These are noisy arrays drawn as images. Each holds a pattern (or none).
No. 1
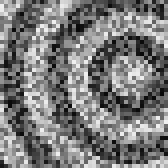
rings round one point
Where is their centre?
middle right
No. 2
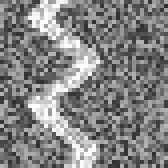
a wavy band
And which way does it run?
top to bottom
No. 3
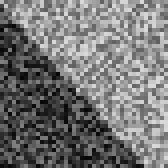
a sharp edge
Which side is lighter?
top right
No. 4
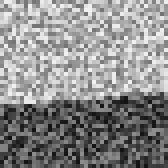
a sharp edge
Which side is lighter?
top
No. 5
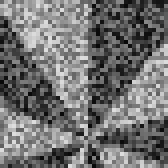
spokes from one point
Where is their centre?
bottom middle
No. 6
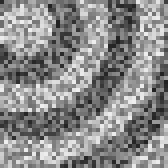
rings round one point
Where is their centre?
top left
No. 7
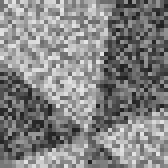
spokes from one point
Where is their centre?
bottom middle
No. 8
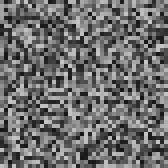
only noise
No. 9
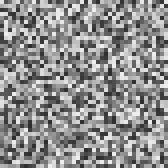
only noise
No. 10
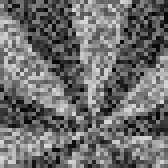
spokes from one point
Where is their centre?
bottom middle
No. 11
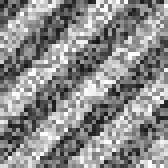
diagonal stripes
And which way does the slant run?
bottom left to top right
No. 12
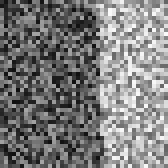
a sharp edge
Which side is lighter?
right
